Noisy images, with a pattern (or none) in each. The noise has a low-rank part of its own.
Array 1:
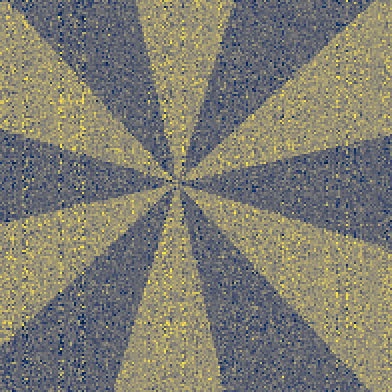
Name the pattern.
spokes from one point
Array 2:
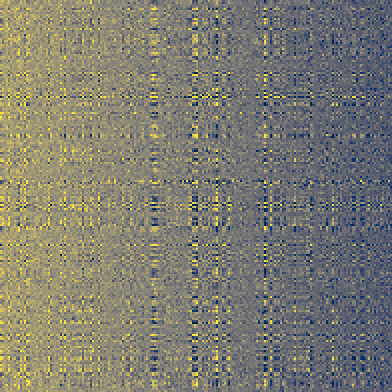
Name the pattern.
a smooth slope
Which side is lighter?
left
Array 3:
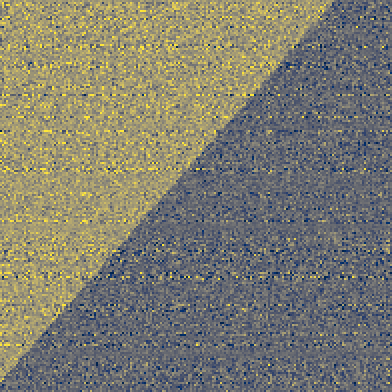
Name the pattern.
a sharp edge
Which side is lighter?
top left
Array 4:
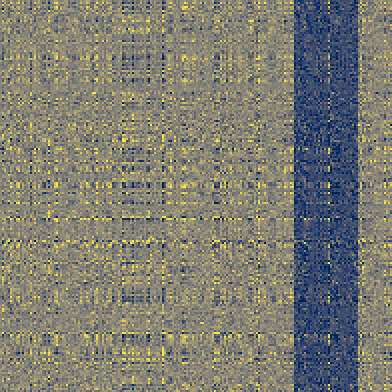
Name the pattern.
one vertical stripe
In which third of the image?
right
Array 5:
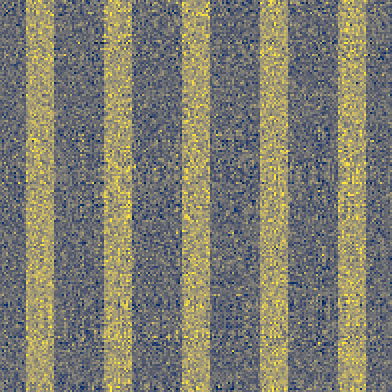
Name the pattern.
vertical stripes
